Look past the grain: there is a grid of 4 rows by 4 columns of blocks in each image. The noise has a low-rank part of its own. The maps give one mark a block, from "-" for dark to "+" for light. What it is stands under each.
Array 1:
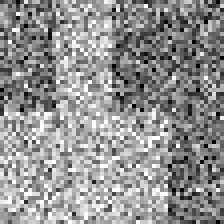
-+--
-+--
+++-
+++-
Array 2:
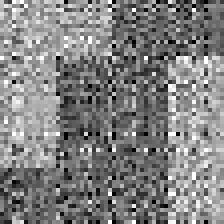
++--
+--+
+--+
---+
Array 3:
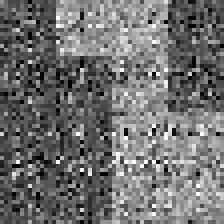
-++-
--+-
--++
--++
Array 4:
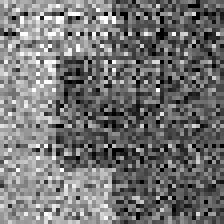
++--
+---
+---
++--
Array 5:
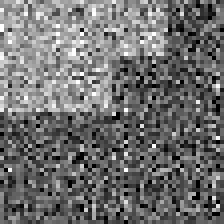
+++-
++--
----
----
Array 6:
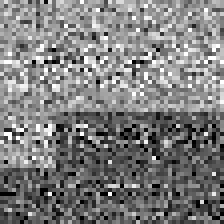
++++
++++
+---
----
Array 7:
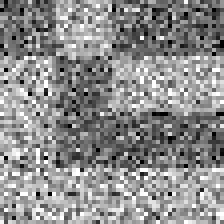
-+--
+-++
+---
++++
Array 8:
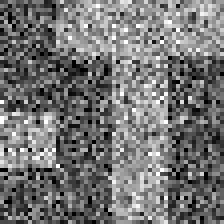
-+++
--+-
+-+-
--+-
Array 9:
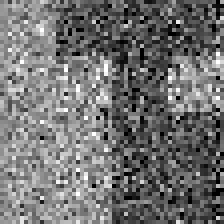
+---
++-+
++--
++--
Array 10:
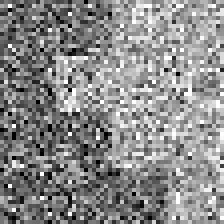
--++
-+++
--++
---+
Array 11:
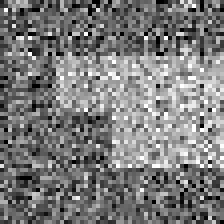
----
-+++
--++
----
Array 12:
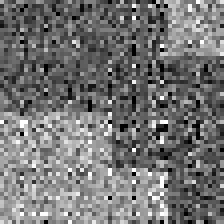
---+
----
++--
+++-
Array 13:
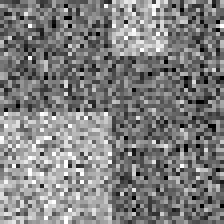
--+-
----
++--
++--
